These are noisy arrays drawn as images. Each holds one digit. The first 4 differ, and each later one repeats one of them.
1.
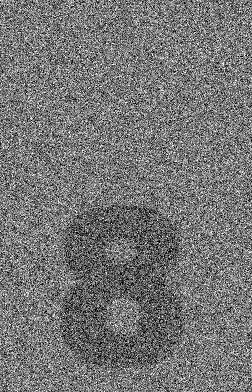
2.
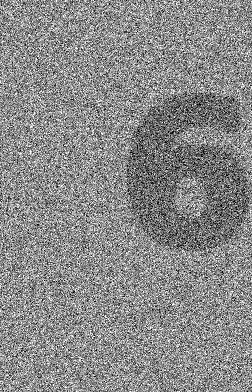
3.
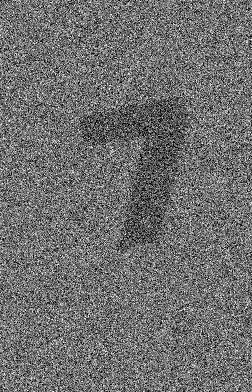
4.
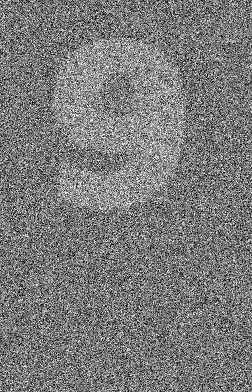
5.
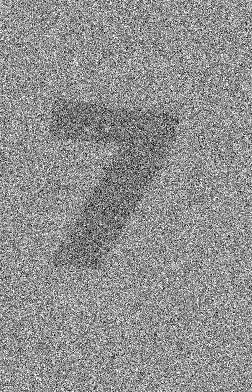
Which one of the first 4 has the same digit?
3
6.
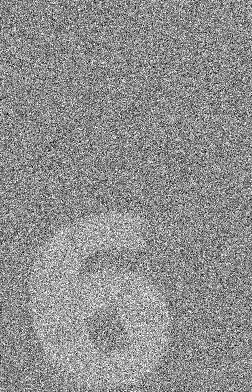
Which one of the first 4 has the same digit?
2
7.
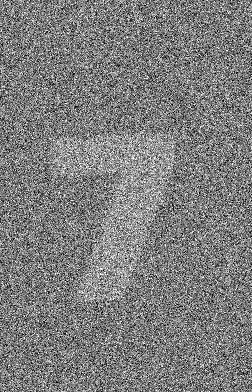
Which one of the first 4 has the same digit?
3
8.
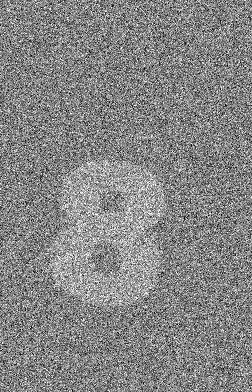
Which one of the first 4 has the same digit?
1
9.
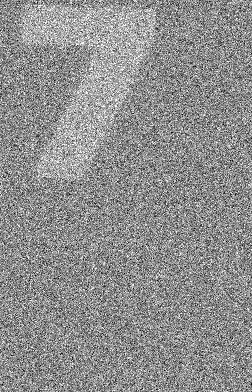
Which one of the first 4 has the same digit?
3
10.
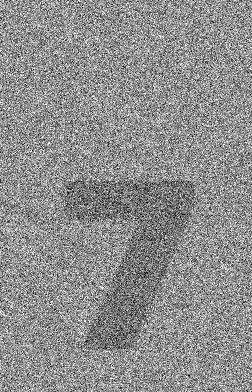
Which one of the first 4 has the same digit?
3
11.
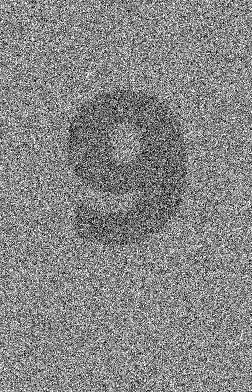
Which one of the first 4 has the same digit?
4
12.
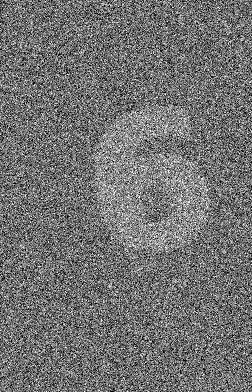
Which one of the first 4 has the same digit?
2
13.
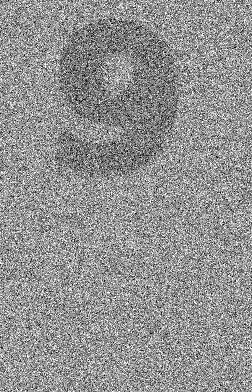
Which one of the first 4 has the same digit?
4
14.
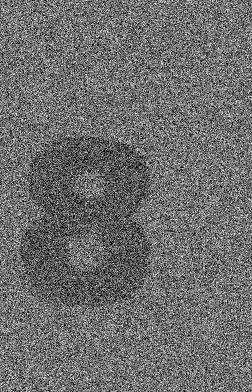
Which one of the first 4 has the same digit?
1
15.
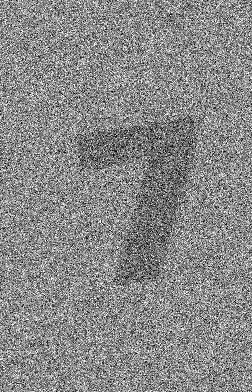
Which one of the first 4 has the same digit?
3
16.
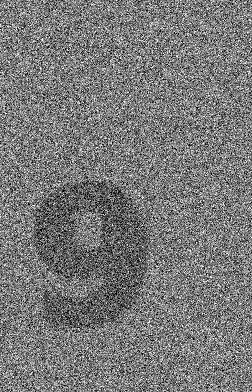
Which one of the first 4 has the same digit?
4
